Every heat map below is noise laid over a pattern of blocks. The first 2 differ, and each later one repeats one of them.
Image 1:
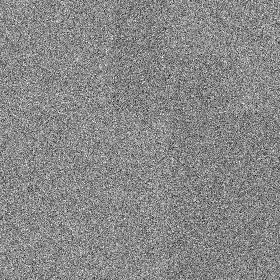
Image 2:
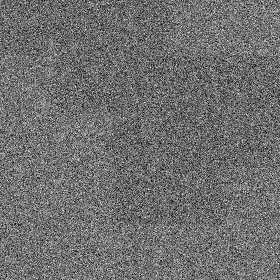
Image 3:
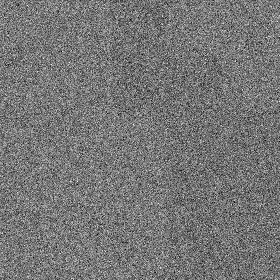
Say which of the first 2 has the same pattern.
1
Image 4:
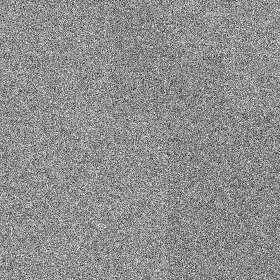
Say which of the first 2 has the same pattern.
1
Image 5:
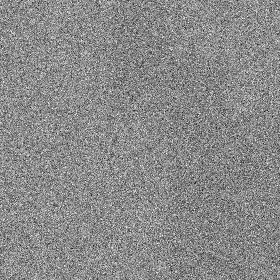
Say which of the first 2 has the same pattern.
1
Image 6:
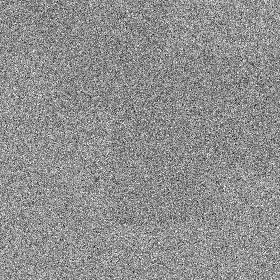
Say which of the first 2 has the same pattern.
2
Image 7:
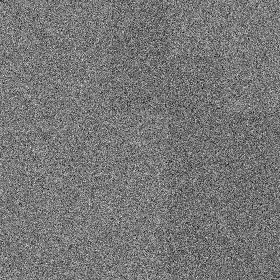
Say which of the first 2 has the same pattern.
1
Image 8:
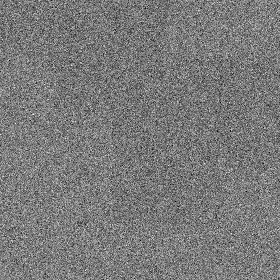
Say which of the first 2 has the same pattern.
2
